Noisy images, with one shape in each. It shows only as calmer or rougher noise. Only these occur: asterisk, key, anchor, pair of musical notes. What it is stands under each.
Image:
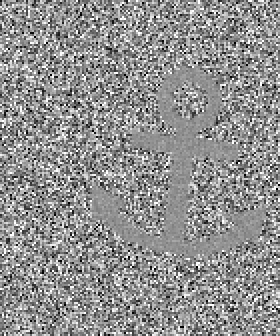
anchor
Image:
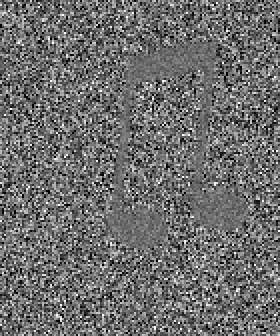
pair of musical notes
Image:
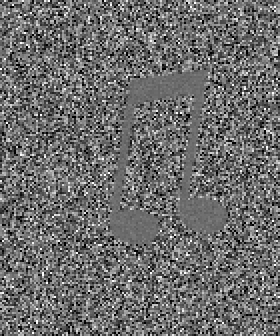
pair of musical notes
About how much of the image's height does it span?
half
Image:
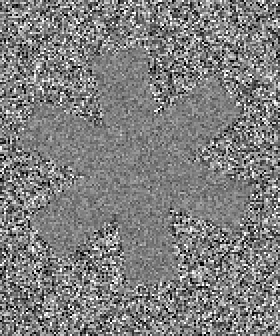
asterisk
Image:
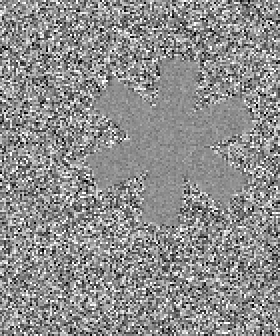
asterisk
